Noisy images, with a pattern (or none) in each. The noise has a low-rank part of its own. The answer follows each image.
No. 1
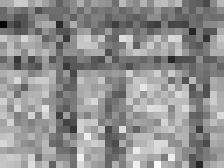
bands of rows crossing bands of columns
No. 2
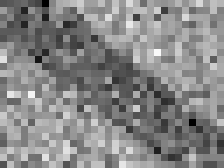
a diagonal band
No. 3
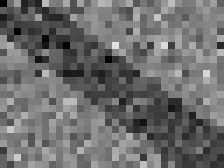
a diagonal band
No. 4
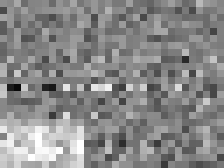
one block
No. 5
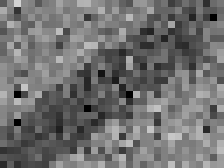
a diagonal band
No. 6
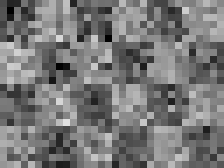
a checkerboard
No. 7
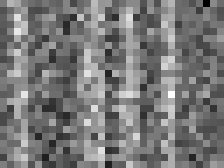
bands of columns
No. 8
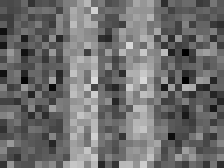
bands of columns
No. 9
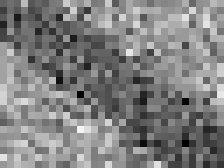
a diagonal band
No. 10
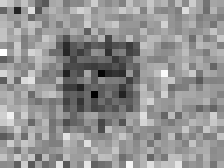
one block
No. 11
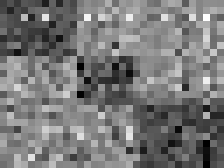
blocks along the diagonal
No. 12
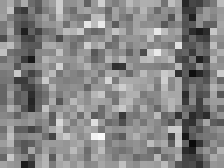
bands of columns
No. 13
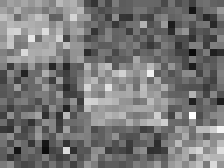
blocks along the diagonal
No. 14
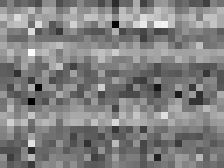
bands of rows
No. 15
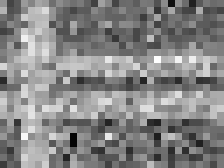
bands of rows crossing bands of columns
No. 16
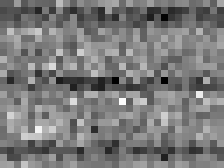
bands of rows
